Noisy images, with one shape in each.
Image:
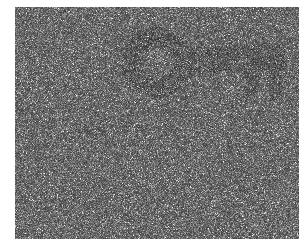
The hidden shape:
key
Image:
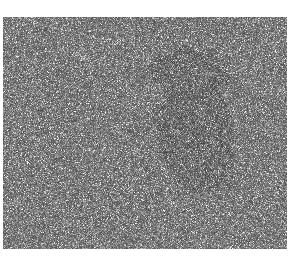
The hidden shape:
footprint
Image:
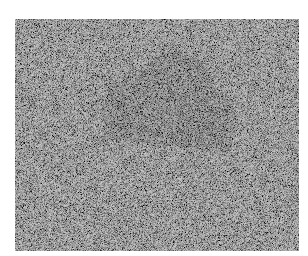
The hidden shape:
cloud
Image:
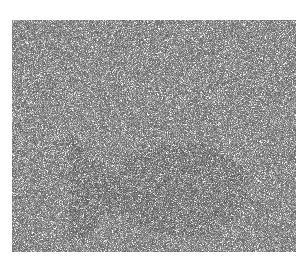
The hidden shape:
fish
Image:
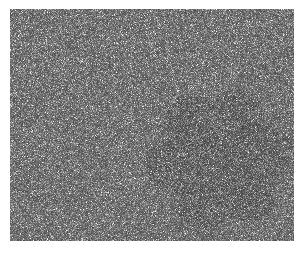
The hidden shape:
flower
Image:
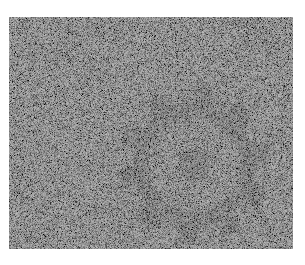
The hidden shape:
gear
